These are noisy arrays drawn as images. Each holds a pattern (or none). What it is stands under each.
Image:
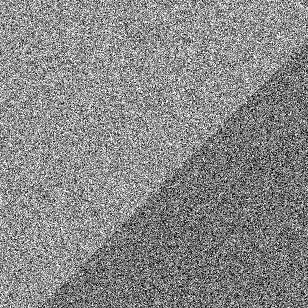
a sharp edge
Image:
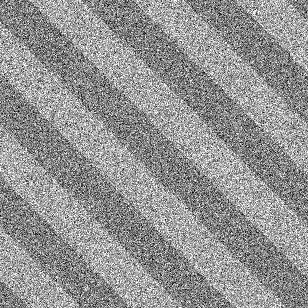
diagonal stripes
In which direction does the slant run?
top left to bottom right
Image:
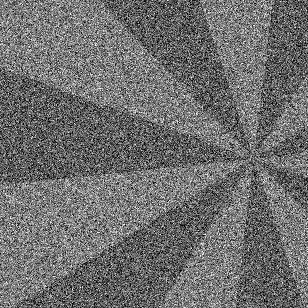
spokes from one point
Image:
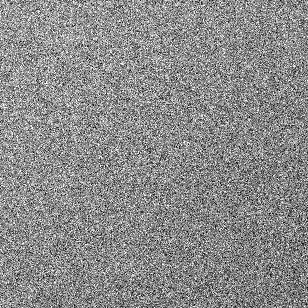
a smooth slope
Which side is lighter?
top left
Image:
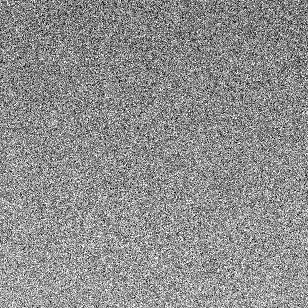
a smooth slope
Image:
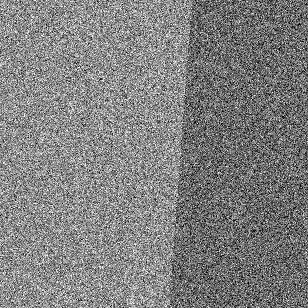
a sharp edge
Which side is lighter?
left
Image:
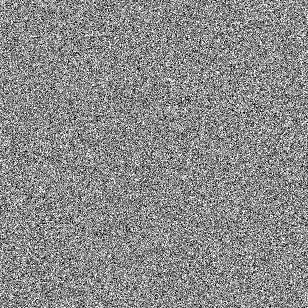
only noise
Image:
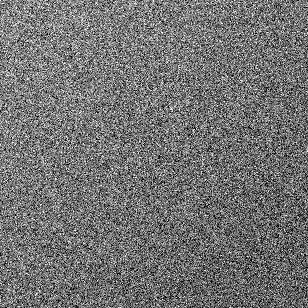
a smooth slope
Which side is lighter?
top left
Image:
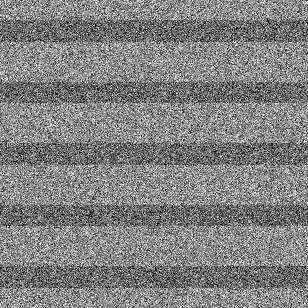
horizontal stripes
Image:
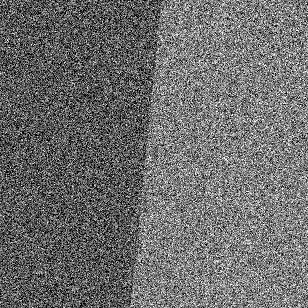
a sharp edge
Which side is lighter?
right
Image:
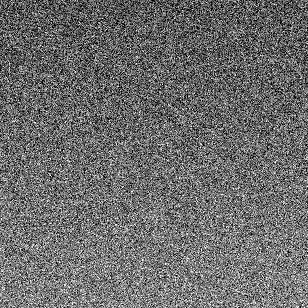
a smooth slope
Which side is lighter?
bottom
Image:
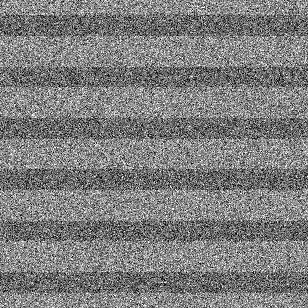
horizontal stripes
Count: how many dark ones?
6
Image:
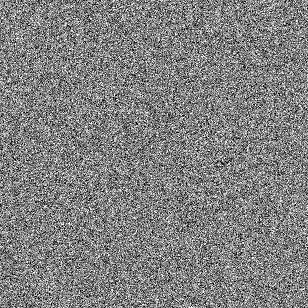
only noise
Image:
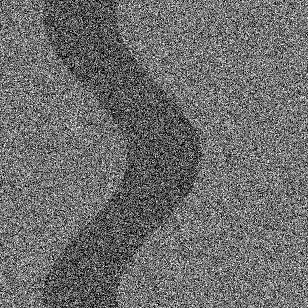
a wavy band
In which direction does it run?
top to bottom
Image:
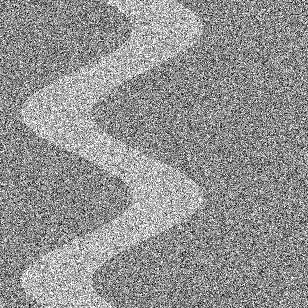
a wavy band
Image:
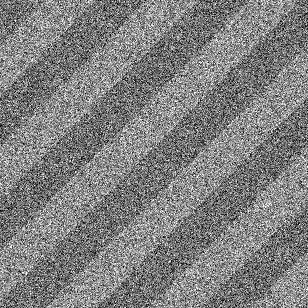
diagonal stripes
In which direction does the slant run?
bottom left to top right
